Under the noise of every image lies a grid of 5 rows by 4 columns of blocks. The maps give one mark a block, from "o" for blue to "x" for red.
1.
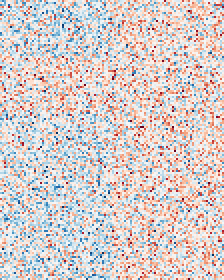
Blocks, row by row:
o o x x
x x x x
o o x x
o o x x
o o x x
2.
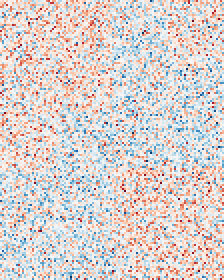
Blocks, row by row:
x x o x
x x o o
x o o o
o o x x
o o x x
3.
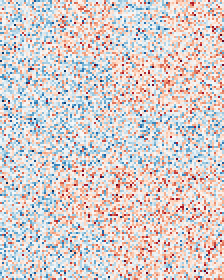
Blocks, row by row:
o x o x
o o x x
o o o o
o x x x
o o x x
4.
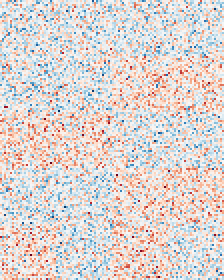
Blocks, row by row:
o o o o
o o x x
x x o o
o o x x
x o x o
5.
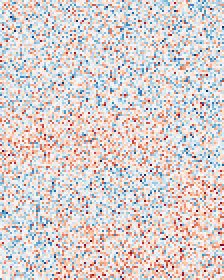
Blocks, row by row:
o o o o
o o o o
x x x o
o o o x
o x x x
